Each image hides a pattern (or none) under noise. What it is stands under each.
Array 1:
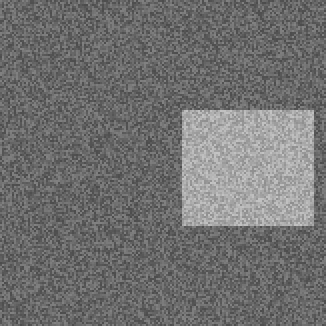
one block
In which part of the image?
middle right
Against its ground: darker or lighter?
lighter
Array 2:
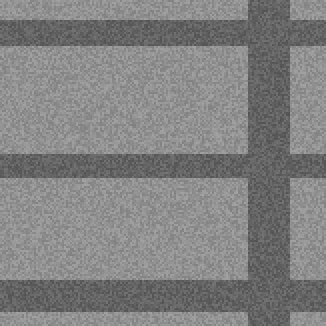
bands of rows crossing bands of columns
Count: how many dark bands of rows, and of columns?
3 and 1
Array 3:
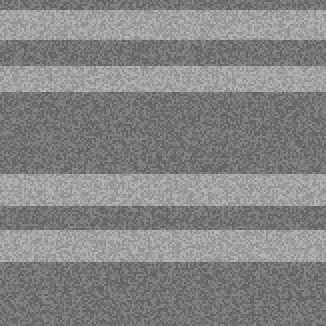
bands of rows
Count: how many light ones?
4
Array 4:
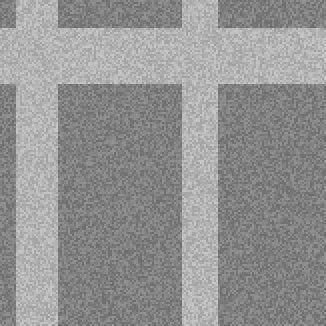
bands of rows crossing bands of columns
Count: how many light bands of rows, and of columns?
1 and 2
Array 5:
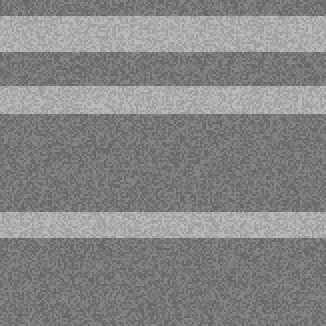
bands of rows
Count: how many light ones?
3
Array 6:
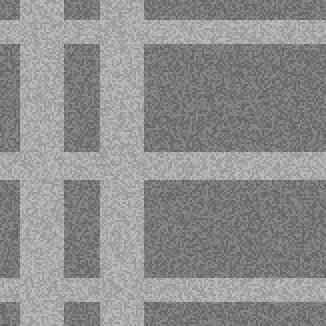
bands of rows crossing bands of columns
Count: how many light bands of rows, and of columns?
3 and 2
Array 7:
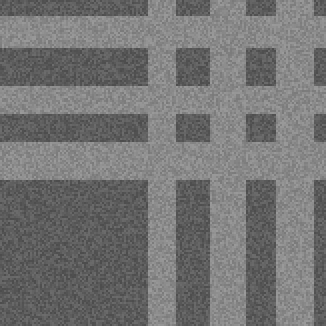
bands of rows crossing bands of columns
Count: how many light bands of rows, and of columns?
3 and 3
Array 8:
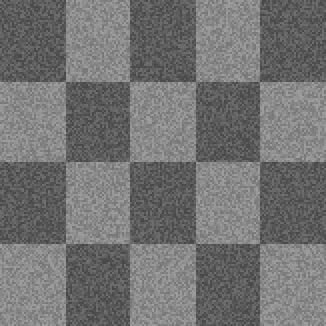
a checkerboard
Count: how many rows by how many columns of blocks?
4 by 5
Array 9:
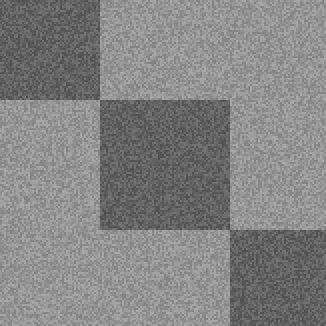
blocks along the diagonal
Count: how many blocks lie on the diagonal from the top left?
3
